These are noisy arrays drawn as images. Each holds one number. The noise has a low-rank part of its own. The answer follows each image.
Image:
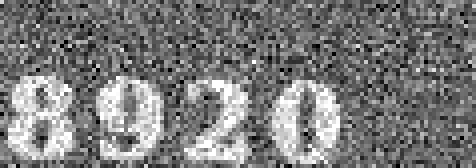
8920
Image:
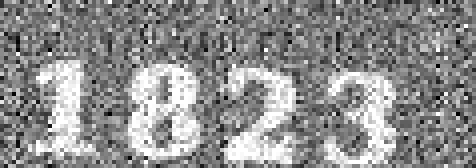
1823
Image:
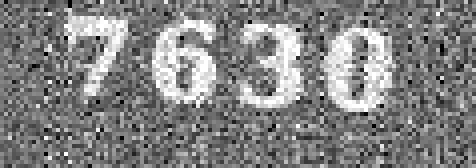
7630
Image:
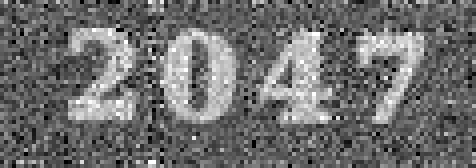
2047
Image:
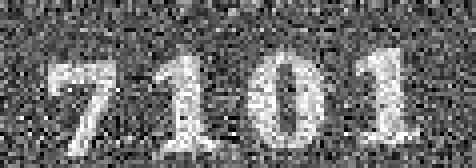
7101
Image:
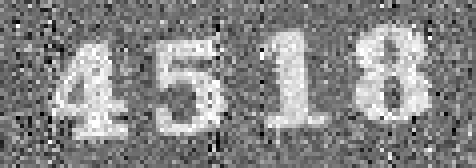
4518
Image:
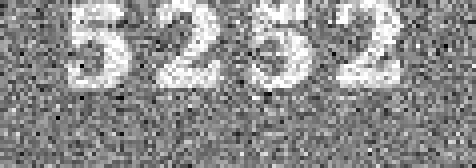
5252
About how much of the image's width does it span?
two thirds
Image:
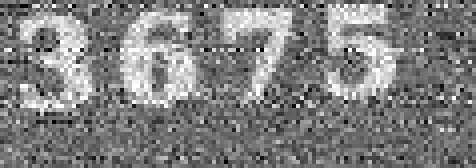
3675
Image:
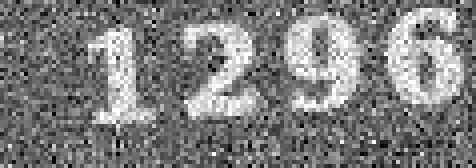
1296
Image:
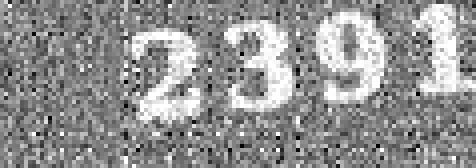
2391
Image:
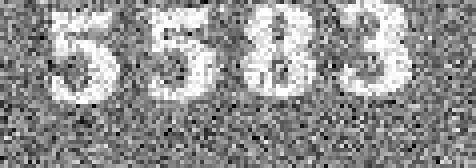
5583
